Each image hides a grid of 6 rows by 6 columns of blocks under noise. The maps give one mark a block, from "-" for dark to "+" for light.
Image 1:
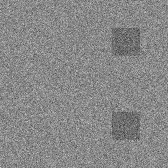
+ + + + + +
+ + + + - +
+ + + + + +
+ + + + + +
+ + + + - +
+ + + + + +
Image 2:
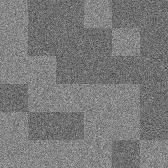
+ - - + - -
+ - - - + -
+ + - - - -
- + + + + -
+ - - + + -
+ + + + - +
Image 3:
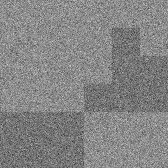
+ + + + + +
+ + + + - +
+ + + + - -
+ + + - - -
- - - + + +
- - - + + +
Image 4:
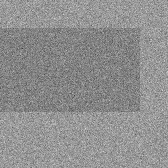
+ + + + + +
- - - - - +
- - - - - +
- - - - - +
+ + + + + +
+ + + + + +
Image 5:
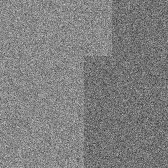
+ + + + - -
+ + + + - -
+ + + - - -
+ + + - - -
+ + + - - -
+ + + - - -
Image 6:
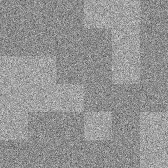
- - - + + -
- - - - + -
+ + - - + -
+ + + - - -
+ - - + - +
- - - - - +
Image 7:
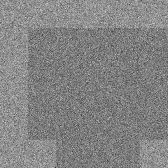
+ + + + + +
+ - - - - -
+ - - - - -
+ - - - - -
+ - - - - -
+ + - - - +
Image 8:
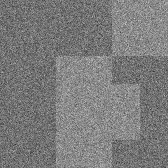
- - - - + +
- - - - + +
- - + + - -
- - + + + -
- - + + + -
- - + + - -
